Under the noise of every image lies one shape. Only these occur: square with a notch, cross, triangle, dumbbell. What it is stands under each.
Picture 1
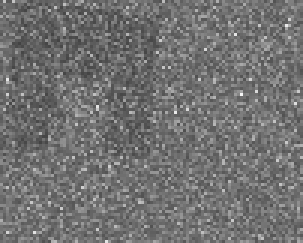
square with a notch
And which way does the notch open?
down
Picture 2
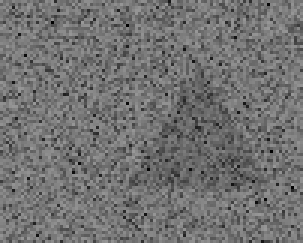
triangle
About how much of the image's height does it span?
half
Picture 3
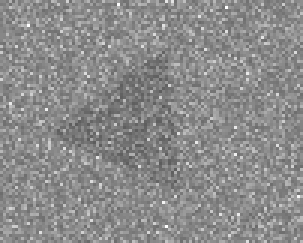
triangle
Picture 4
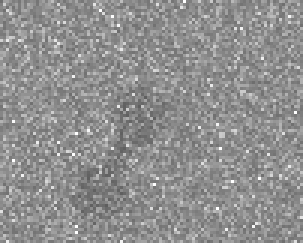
dumbbell
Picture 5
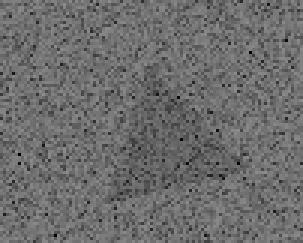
triangle
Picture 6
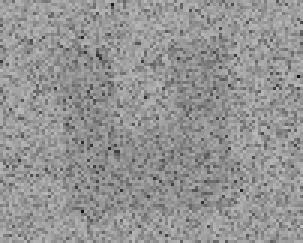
square with a notch
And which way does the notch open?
up
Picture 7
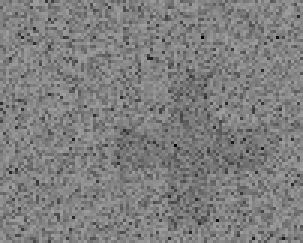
cross
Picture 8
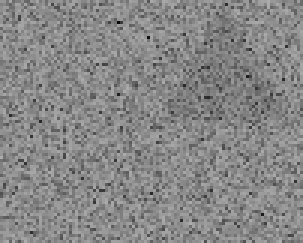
triangle
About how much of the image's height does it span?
half
